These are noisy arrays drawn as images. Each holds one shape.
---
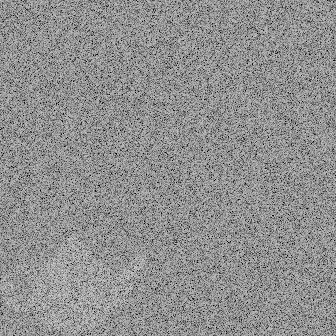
light teapot, bottom left
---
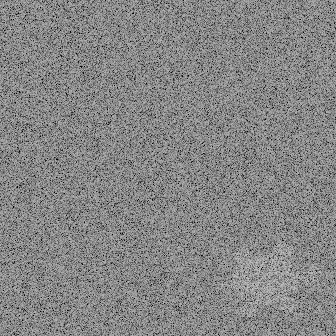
light turtle, bottom right
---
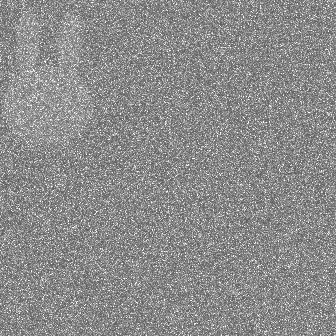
light rabbit's head, top left
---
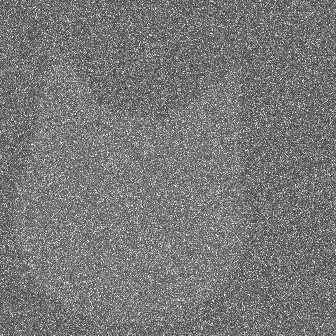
light cat's head
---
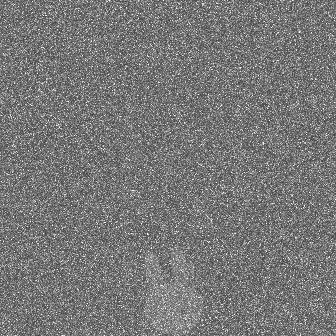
light rabbit's head, bottom middle
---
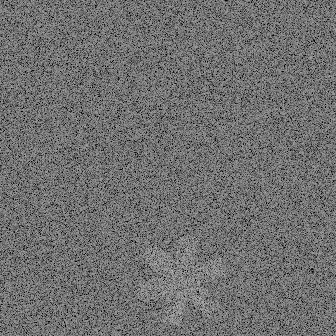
light asterisk, bottom middle
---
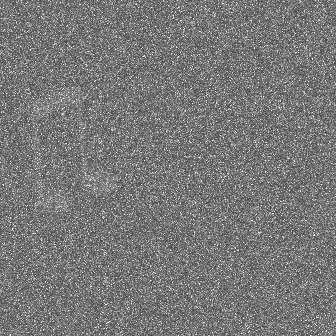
light pair of musical notes, middle left
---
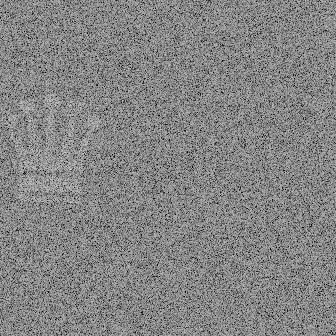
light chess queen, middle left
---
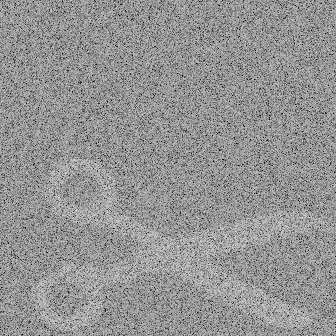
light pair of scissors
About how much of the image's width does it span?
nearly all
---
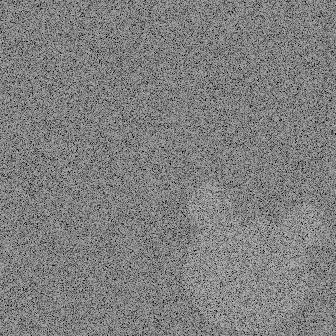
light bear's head, bottom right
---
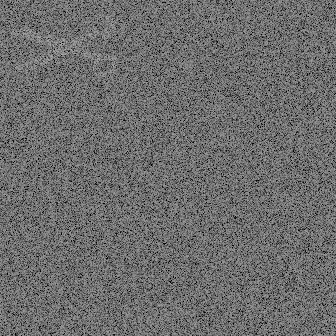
light pair of scissors, top left
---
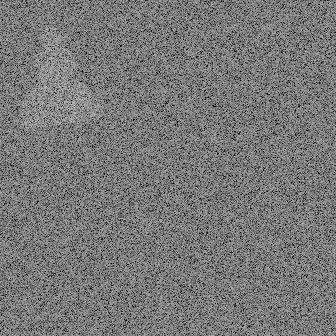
light chess pawn, top left
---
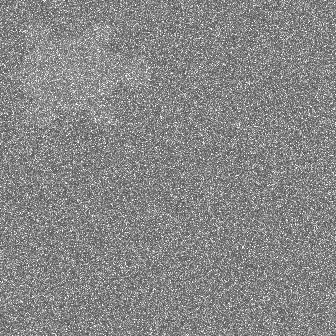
light turtle, top left
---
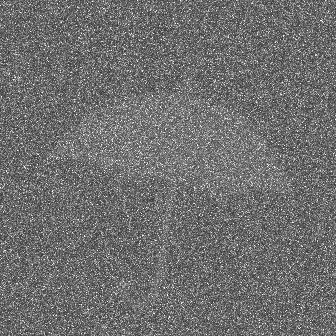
light umbrella
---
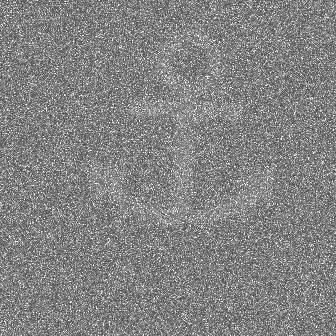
light anchor
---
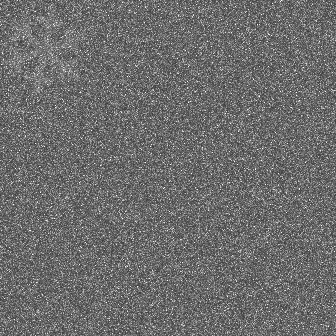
light snowflake, top left
